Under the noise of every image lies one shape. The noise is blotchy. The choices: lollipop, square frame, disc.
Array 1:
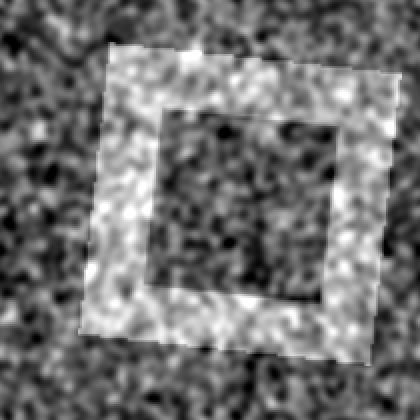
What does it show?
light square frame
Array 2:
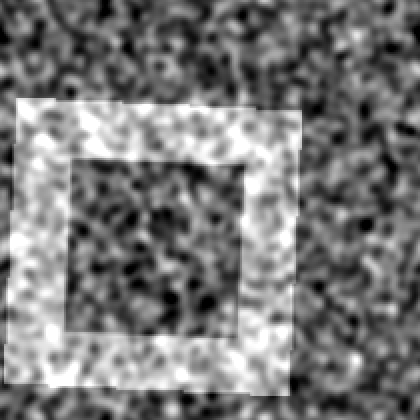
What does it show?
light square frame
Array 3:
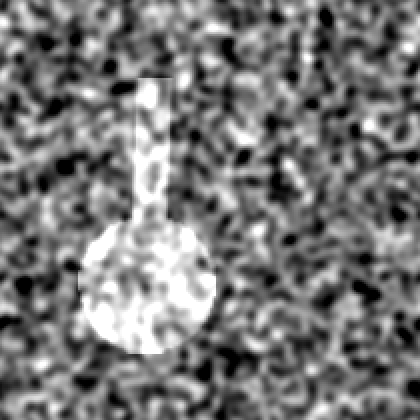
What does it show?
light lollipop
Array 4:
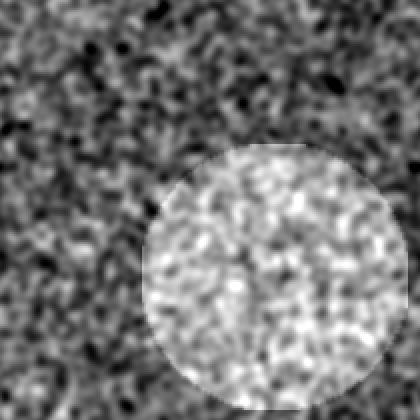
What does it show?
light disc
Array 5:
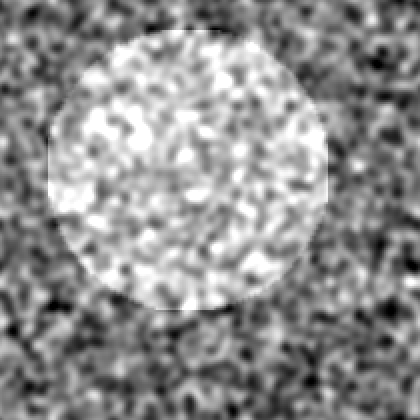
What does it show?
light disc
